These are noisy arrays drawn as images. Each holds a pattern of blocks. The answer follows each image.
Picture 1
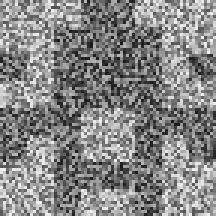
left and right mirror each other
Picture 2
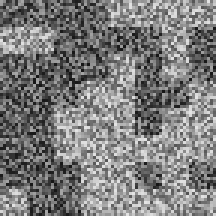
no symmetry
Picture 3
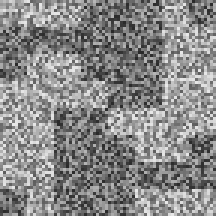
the same after a half turn
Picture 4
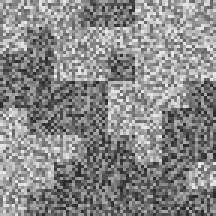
no symmetry
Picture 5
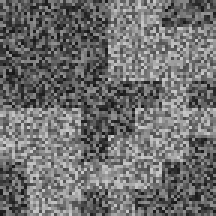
mirrored about the diagonal from the top left
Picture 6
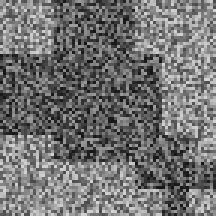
mirrored about the diagonal from the top left
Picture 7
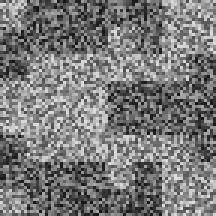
top and bottom mirror each other
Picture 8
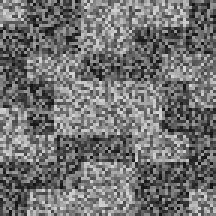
the same after a half turn
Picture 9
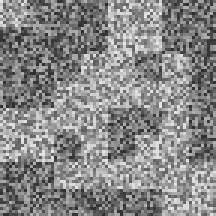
mirrored about the diagonal from the top left
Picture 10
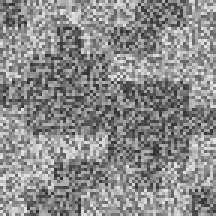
the same after a half turn
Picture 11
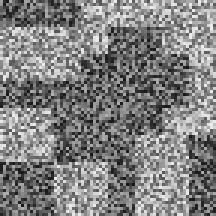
mirrored about the diagonal from the bottom left
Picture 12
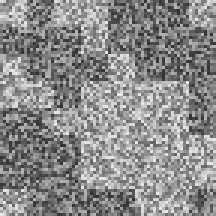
mirrored about the diagonal from the top left
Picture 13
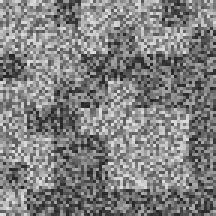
mirrored about the diagonal from the top left
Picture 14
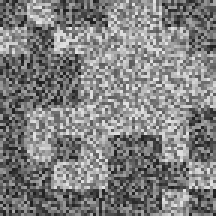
mirrored about the diagonal from the bottom left
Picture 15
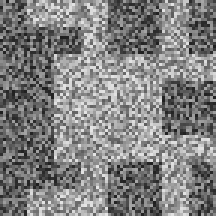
top and bottom mirror each other
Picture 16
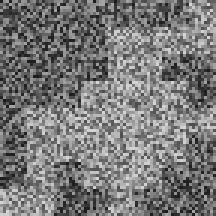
mirrored about the diagonal from the top left
